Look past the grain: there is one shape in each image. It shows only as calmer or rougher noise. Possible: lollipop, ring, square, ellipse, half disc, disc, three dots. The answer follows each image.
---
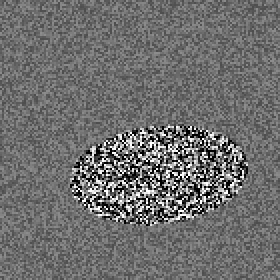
ellipse
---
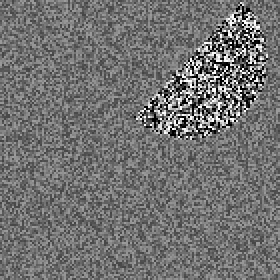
half disc
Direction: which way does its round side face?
down and right
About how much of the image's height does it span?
half
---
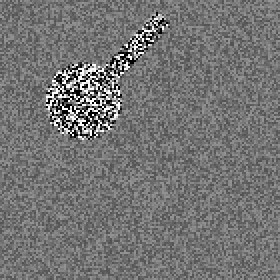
lollipop
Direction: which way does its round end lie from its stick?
down and left
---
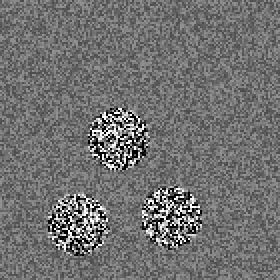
three dots
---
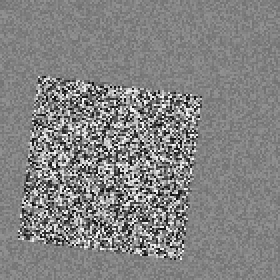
square
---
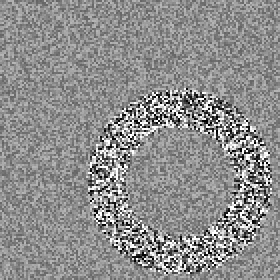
ring
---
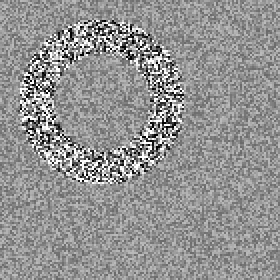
ring
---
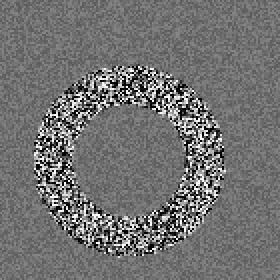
ring
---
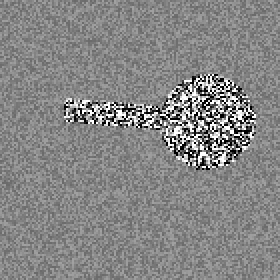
lollipop
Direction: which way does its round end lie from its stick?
right
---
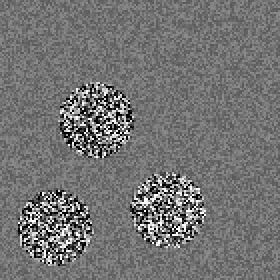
three dots
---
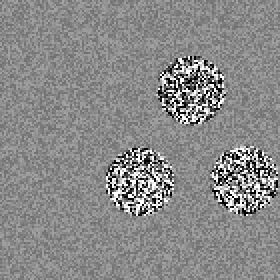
three dots
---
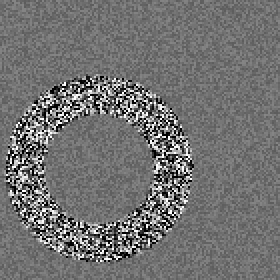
ring
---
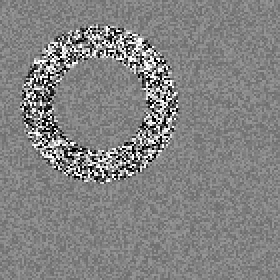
ring
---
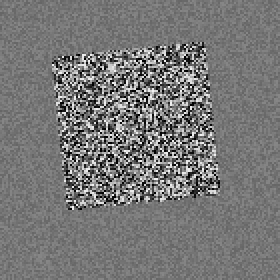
square
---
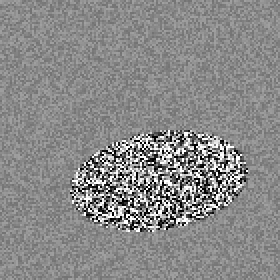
ellipse
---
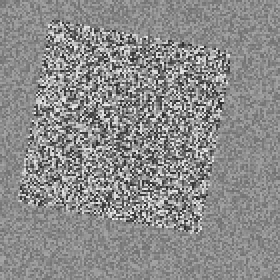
square
